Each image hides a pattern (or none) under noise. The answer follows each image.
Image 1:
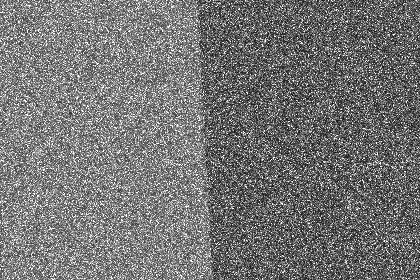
a sharp edge
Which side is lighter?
left
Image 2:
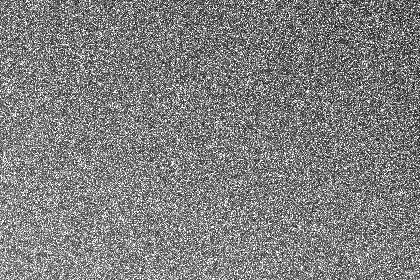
a smooth slope
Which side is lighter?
bottom left
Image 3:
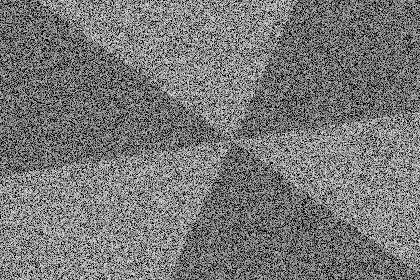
spokes from one point
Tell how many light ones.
3
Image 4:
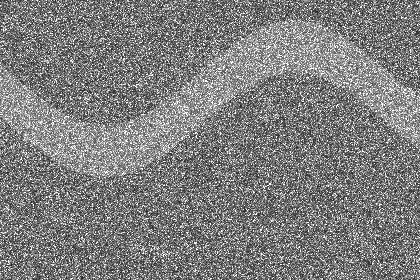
a wavy band
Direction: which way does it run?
left to right
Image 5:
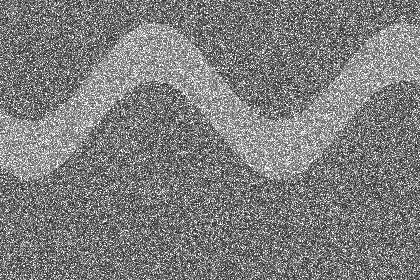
a wavy band
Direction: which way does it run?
left to right
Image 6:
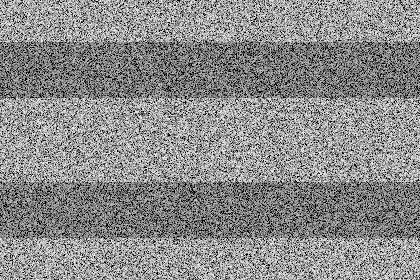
horizontal stripes
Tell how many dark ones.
2
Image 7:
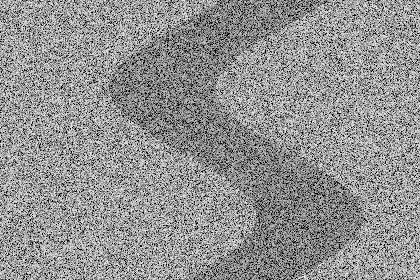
a wavy band
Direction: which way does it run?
top to bottom
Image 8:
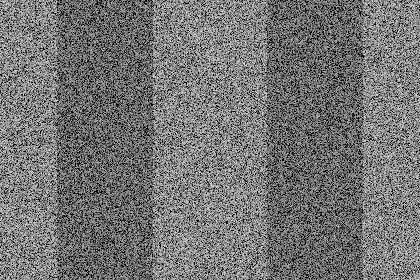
vertical stripes
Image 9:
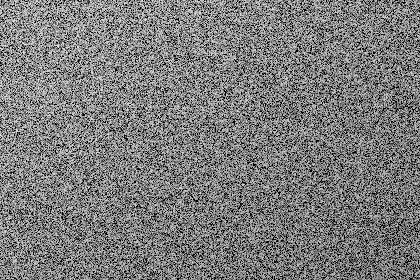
a smooth slope
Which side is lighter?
top left
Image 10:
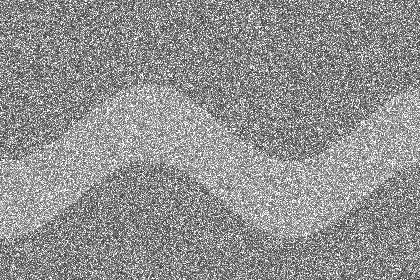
a wavy band
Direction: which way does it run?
left to right
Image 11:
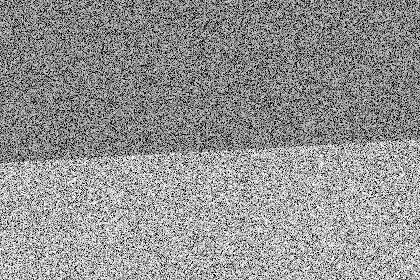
a sharp edge
